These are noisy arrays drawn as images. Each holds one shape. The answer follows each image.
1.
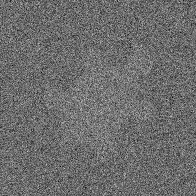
light turtle
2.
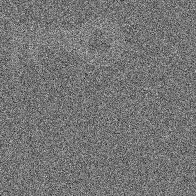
light key
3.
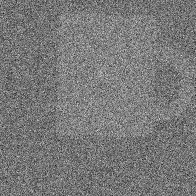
light cup
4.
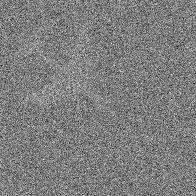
light airplane
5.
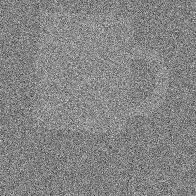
light cup
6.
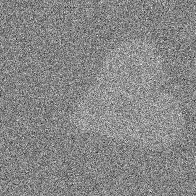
light heart
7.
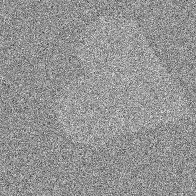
light heart
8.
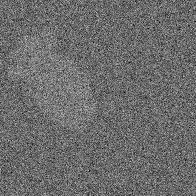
light footprint
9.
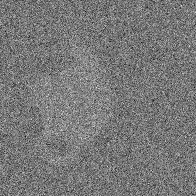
light teapot
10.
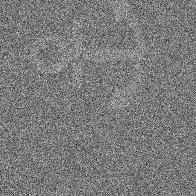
light anchor
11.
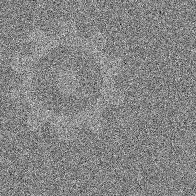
light gear
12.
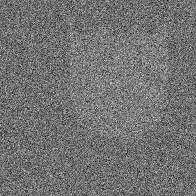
light ghost
